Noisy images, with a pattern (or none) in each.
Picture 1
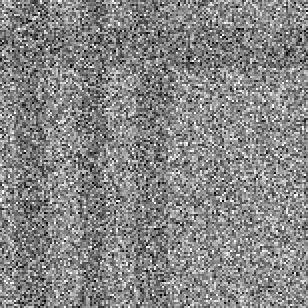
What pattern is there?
bands of rows crossing bands of columns
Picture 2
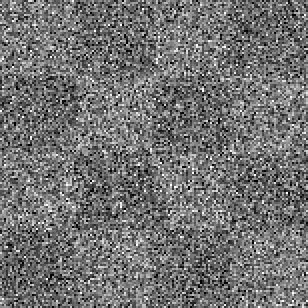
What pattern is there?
a checkerboard
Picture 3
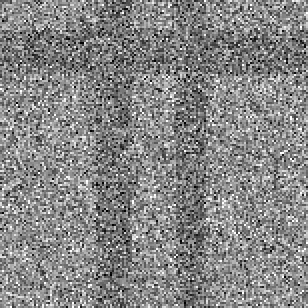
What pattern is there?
bands of rows crossing bands of columns
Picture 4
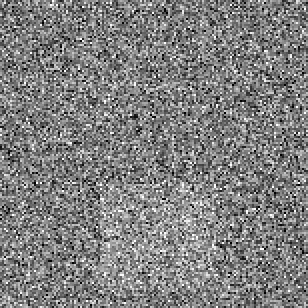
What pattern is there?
one block
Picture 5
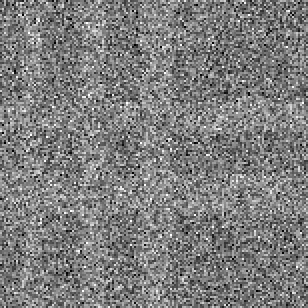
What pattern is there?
bands of rows crossing bands of columns
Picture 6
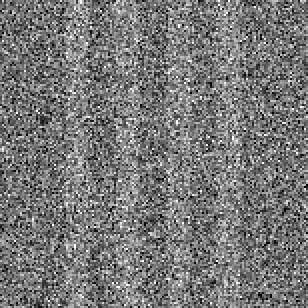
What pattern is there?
bands of columns
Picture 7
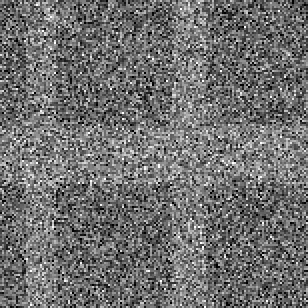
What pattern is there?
bands of rows crossing bands of columns
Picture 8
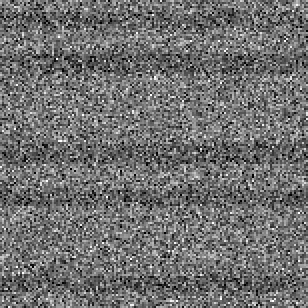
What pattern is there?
bands of rows
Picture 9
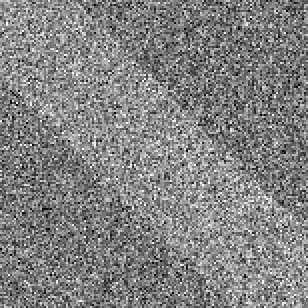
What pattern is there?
a diagonal band
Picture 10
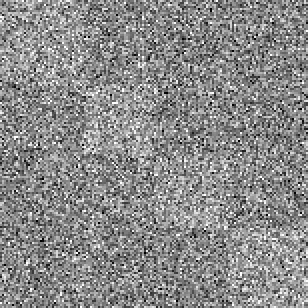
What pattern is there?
blocks along the diagonal
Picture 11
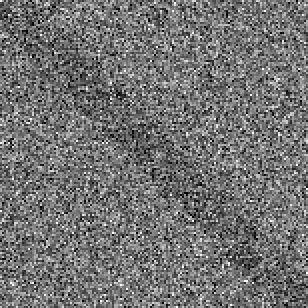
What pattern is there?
a diagonal band
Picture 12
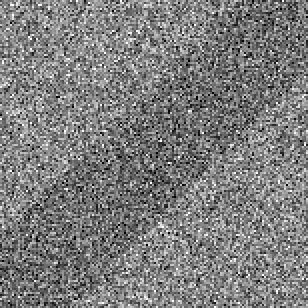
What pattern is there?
a diagonal band
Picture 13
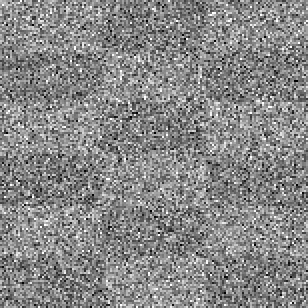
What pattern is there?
a checkerboard
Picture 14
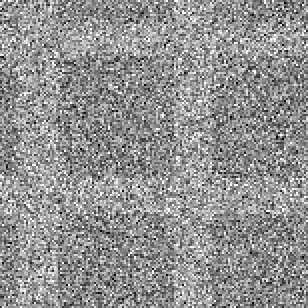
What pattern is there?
bands of rows crossing bands of columns
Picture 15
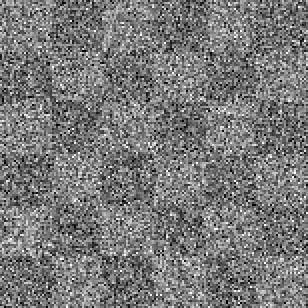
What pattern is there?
a checkerboard
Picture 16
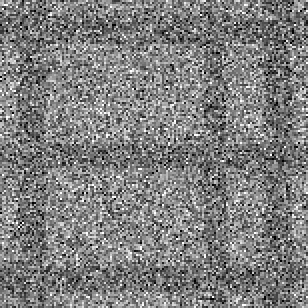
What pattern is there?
bands of rows crossing bands of columns
